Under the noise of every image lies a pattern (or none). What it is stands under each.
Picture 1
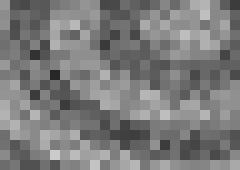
rings round one point
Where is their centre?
top right
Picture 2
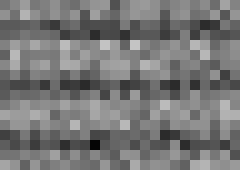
horizontal stripes
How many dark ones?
3
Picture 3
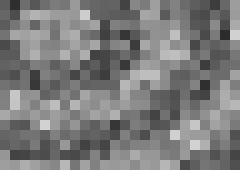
rings round one point
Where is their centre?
top left
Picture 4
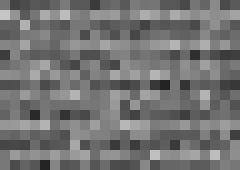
horizontal stripes
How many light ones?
6
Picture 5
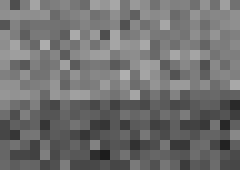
a sharp edge
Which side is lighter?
top
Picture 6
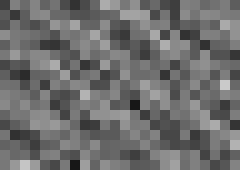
diagonal stripes
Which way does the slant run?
top left to bottom right
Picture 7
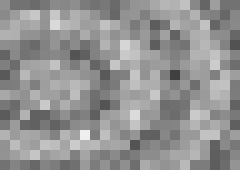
rings round one point
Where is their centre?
middle left
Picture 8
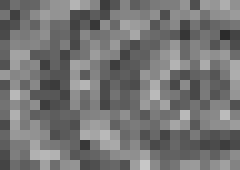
rings round one point
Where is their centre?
middle right
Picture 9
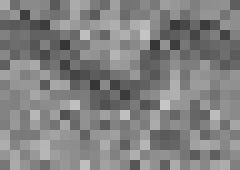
a wavy band
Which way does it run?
left to right
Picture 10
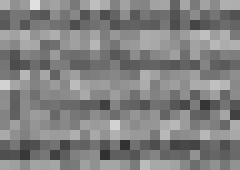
horizontal stripes
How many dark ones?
4
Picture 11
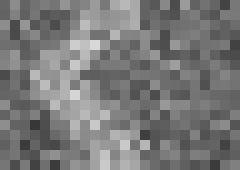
a wavy band
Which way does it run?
top to bottom
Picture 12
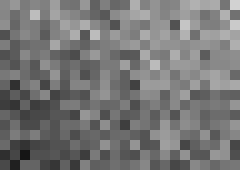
a smooth slope
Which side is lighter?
top right
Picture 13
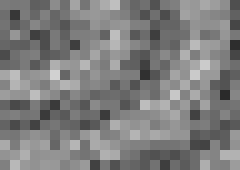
rings round one point
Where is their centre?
top left
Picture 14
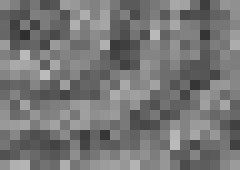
rings round one point
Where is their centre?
top left
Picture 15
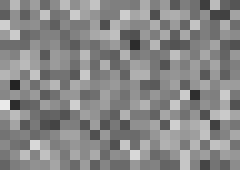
only noise
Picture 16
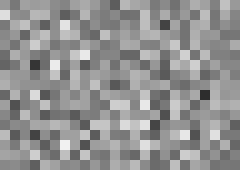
only noise
